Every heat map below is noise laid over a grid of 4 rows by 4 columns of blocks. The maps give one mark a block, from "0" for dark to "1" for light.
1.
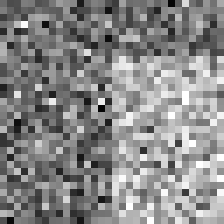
0000
0011
0011
0011
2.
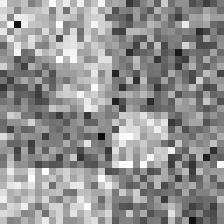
1100
0100
0010
1100
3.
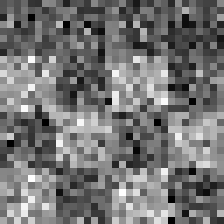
0000
1010
0101
1010
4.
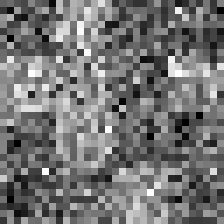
0100
1101
0100
0010
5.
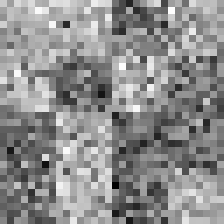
1101
1010
0100
0101
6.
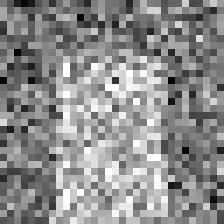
0000
0110
0110
0110
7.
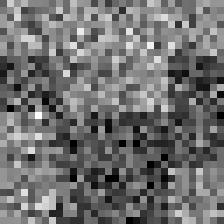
1111
0110
1000
1001
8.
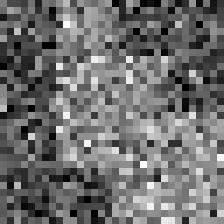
0100
0110
0111
0011
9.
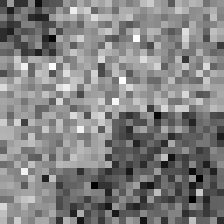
0111
1111
1100
1000
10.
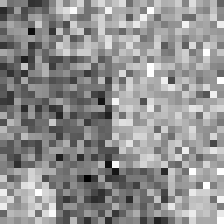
0111
0011
0011
1001
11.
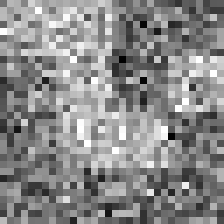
1100
0101
0110
0000
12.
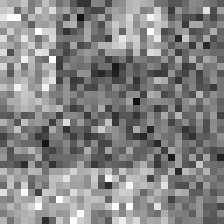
1010
1000
0000
1110
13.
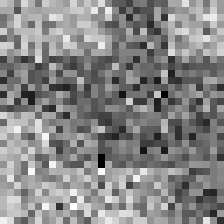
1101
0000
1000
1110
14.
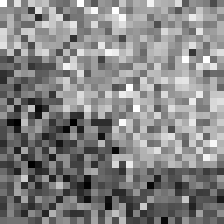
1111
0111
0011
0000
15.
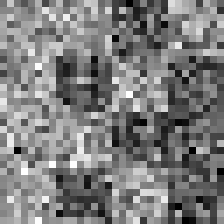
1101
1010
1100
1010
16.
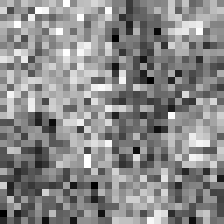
1101
1100
0101
0010
